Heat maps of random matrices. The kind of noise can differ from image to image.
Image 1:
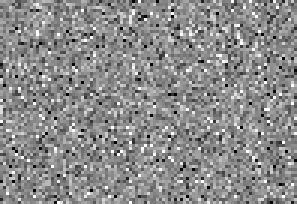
heavy tails
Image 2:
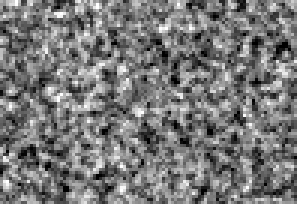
blotchy
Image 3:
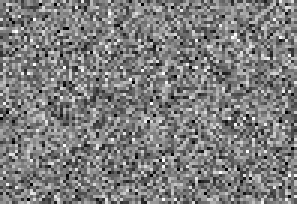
independent entries
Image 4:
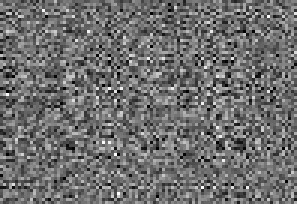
low rank plus noise
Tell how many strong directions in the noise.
two
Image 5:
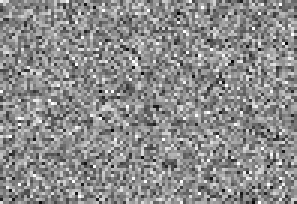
independent entries
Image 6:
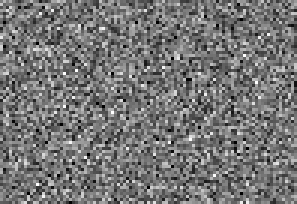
independent entries
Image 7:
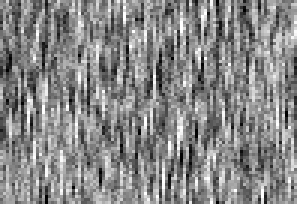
streaked along the columns
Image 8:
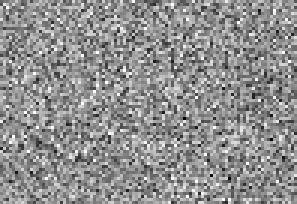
independent entries
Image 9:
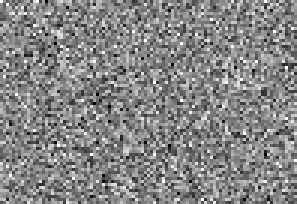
independent entries
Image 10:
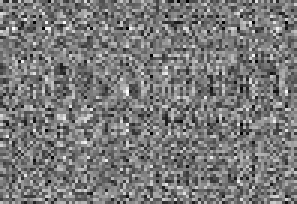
low rank plus noise
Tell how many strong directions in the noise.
three or four
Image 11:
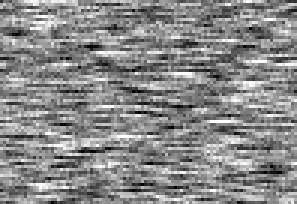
streaked along the rows
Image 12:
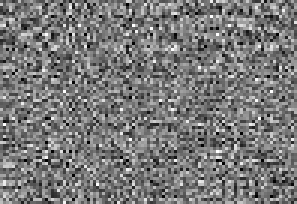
low rank plus noise
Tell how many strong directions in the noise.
two
